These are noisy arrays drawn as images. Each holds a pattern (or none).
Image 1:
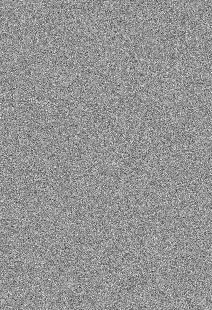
only noise
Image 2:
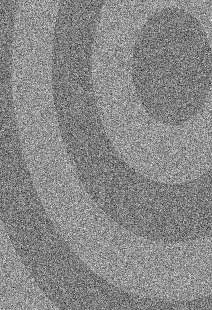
rings round one point
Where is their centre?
top right
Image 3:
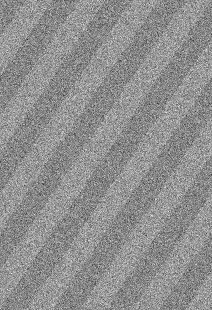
diagonal stripes
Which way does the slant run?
bottom left to top right
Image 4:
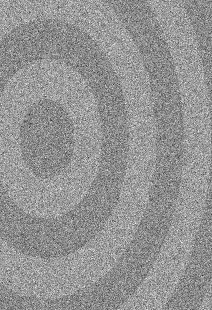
rings round one point
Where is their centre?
middle left
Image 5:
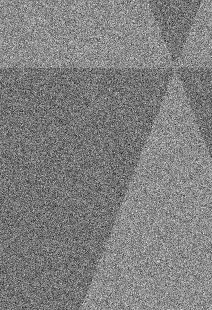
spokes from one point
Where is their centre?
top right
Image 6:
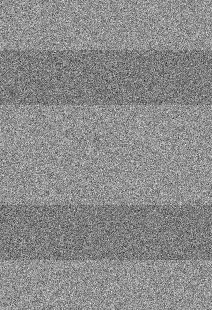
horizontal stripes
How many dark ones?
2
